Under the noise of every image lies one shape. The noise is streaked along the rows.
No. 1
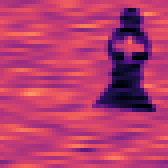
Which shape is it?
chess bishop
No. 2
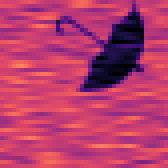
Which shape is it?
umbrella
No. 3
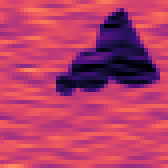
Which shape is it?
chess pawn
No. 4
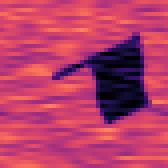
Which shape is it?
flag
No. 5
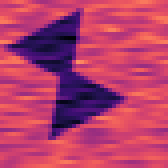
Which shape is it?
bow tie
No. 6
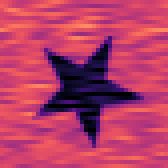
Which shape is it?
star
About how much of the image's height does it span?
two thirds
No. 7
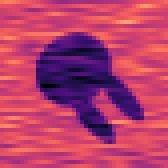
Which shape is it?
rabbit's head
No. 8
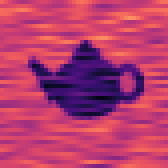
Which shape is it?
teapot
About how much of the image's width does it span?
two thirds
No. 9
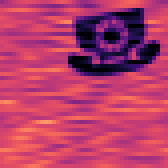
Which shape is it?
telephone
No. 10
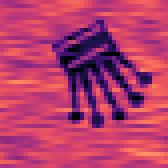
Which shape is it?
chess queen
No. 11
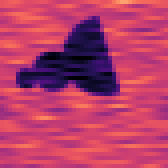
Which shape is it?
chess pawn
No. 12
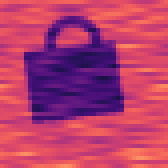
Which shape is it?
cup
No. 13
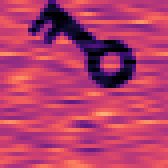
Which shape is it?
key
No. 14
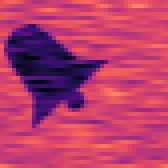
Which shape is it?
bell
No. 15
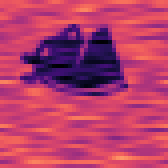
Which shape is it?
chess knight
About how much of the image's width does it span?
two thirds
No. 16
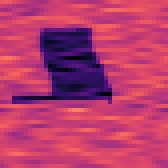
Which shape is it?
flag
